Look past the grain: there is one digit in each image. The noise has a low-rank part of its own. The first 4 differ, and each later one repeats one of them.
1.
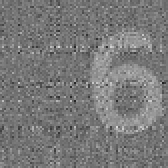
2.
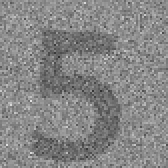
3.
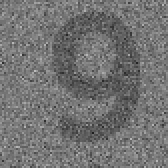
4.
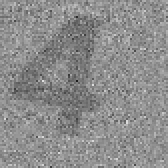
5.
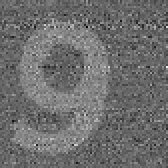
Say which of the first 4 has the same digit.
3
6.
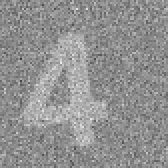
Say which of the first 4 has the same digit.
4
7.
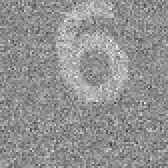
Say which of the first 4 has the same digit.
1
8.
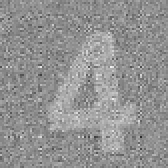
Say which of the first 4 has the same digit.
4
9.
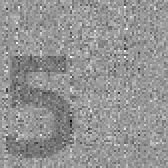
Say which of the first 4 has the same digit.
2
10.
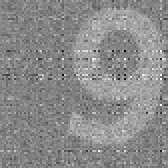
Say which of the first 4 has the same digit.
3
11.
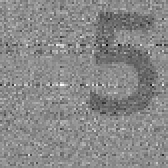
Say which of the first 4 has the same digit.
2
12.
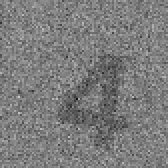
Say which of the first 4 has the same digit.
4
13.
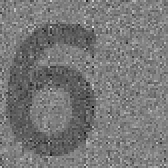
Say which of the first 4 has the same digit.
1
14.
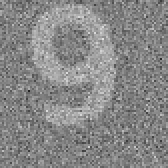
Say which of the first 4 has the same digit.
3
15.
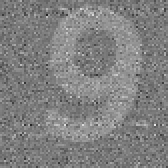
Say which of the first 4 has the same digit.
3
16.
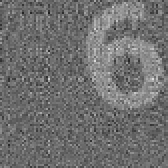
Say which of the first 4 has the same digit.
1
